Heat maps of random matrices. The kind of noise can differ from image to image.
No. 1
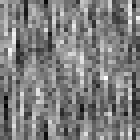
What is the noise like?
streaked along the columns
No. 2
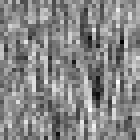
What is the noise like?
streaked along the columns
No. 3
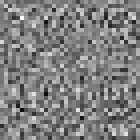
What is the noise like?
low rank plus noise
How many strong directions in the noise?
two
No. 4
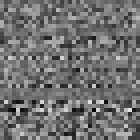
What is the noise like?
rows of uneven size
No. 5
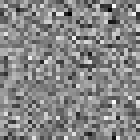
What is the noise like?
low rank plus noise
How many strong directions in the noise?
five to eight
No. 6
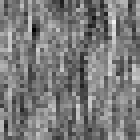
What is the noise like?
streaked along the columns
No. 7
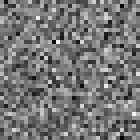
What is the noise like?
independent entries
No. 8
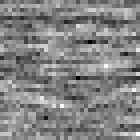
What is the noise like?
streaked along the rows
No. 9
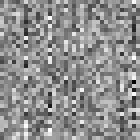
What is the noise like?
columns of uneven size
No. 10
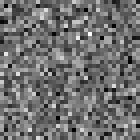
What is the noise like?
independent entries
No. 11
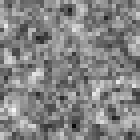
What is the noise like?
blotchy
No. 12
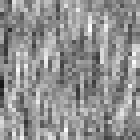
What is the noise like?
streaked along the columns
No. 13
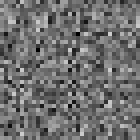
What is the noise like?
low rank plus noise
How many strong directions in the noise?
three or four
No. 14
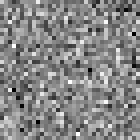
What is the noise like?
independent entries
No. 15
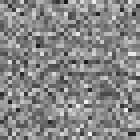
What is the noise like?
low rank plus noise
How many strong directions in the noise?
three or four
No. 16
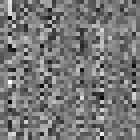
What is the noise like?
columns of uneven size
